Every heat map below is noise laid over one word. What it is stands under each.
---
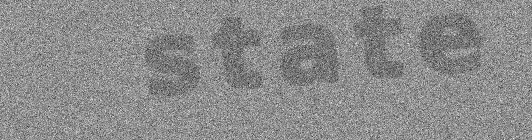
state
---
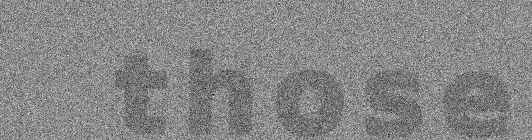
those
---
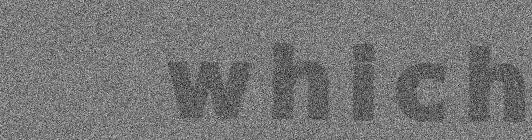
which
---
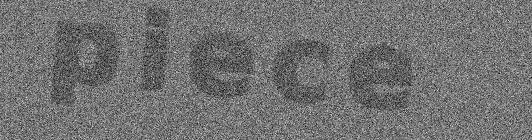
piece
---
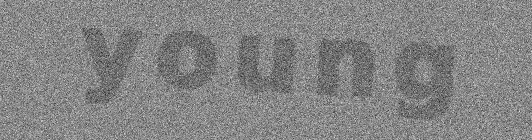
young
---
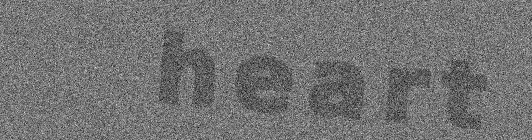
heart
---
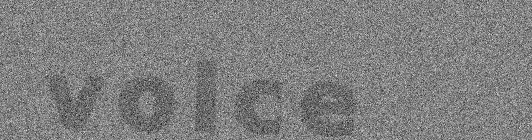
voice
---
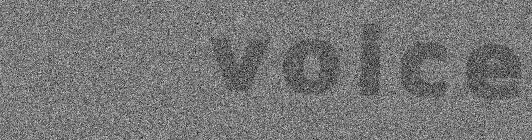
voice
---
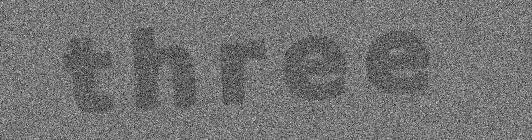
three
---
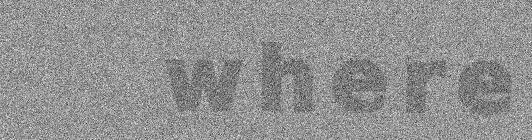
where
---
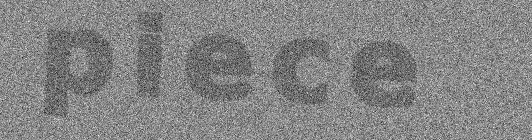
piece
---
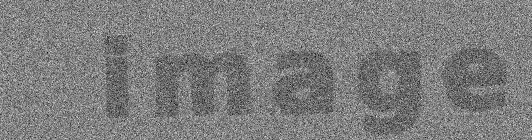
image
